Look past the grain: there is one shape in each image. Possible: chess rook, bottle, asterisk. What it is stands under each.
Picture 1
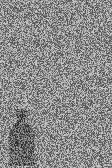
bottle
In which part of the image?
bottom left
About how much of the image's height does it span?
a third
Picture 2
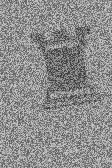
chess rook
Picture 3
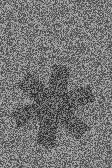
asterisk
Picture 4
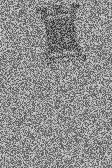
chess rook
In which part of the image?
top middle
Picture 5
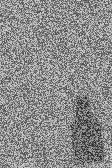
bottle
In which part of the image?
bottom right
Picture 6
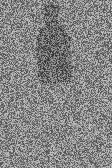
bottle
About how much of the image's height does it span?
half
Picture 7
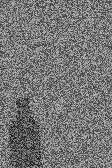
bottle
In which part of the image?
bottom left
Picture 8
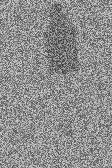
bottle
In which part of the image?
top middle
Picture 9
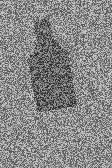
bottle
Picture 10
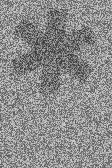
asterisk
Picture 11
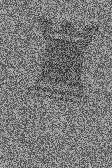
chess rook
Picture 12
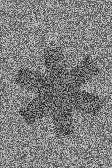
asterisk
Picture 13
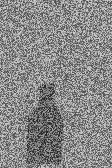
bottle
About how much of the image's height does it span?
half
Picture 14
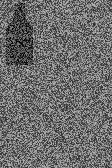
bottle
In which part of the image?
top left
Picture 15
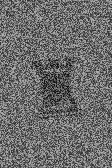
chess rook
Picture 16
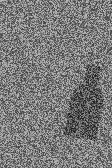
bottle
